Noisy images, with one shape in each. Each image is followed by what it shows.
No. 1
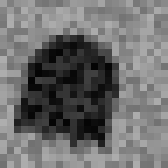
ghost
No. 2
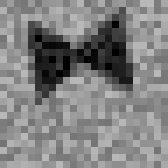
bow tie
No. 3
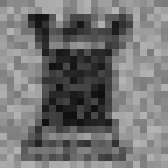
chess rook
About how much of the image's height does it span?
nearly all
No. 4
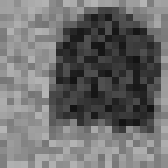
ghost
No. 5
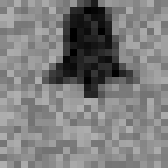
bell
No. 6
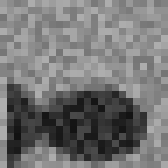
fish
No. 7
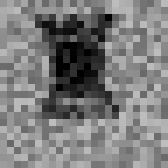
chess rook
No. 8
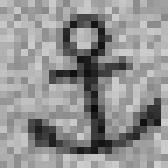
anchor
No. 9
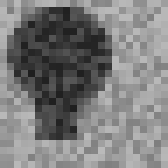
light bulb
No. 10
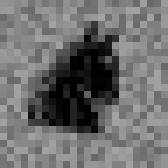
chess knight
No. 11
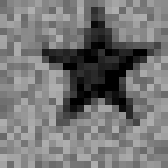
star
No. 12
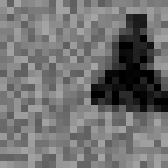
chess pawn
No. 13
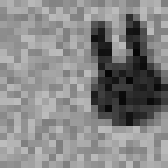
rabbit's head
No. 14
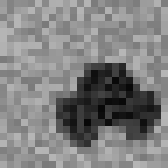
car
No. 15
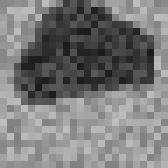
cloud
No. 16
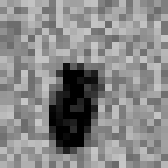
footprint
